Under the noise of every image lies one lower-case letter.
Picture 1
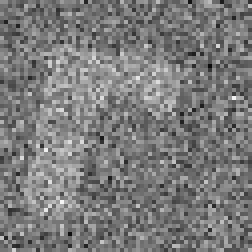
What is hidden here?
light r
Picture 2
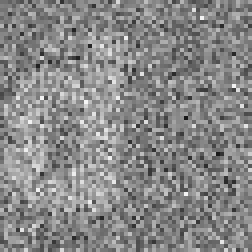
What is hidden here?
light d
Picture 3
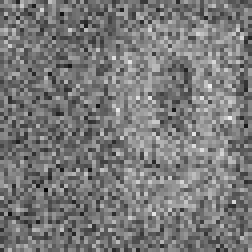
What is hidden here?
light g
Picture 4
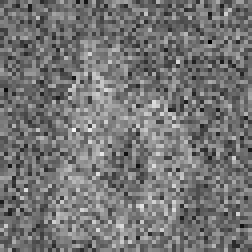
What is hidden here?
light b
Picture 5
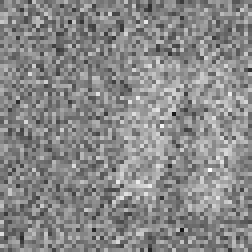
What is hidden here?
light n
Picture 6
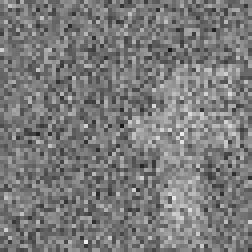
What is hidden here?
light f
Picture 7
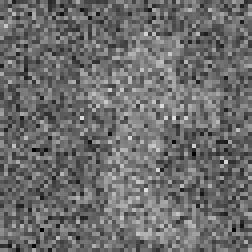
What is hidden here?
light t
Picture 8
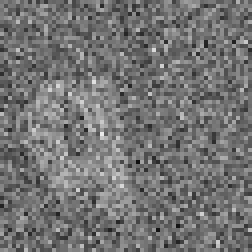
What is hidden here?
light q
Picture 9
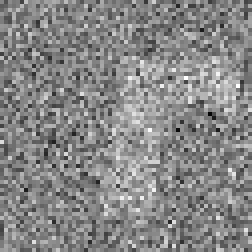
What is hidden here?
light r
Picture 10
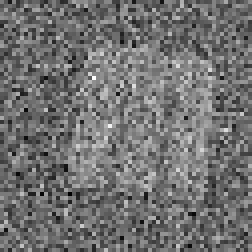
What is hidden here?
light m
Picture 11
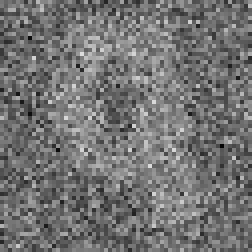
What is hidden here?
light q
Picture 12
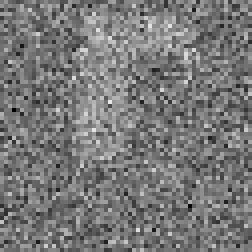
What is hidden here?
light r
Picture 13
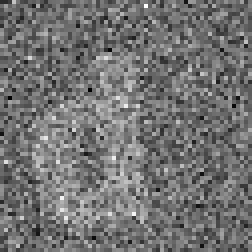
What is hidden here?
light d
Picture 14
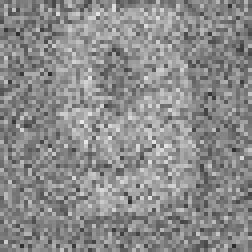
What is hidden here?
light g
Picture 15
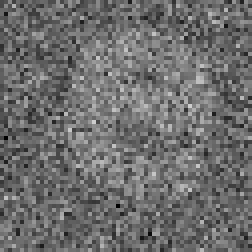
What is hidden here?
light e
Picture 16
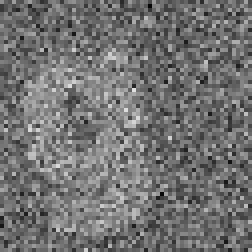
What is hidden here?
light g
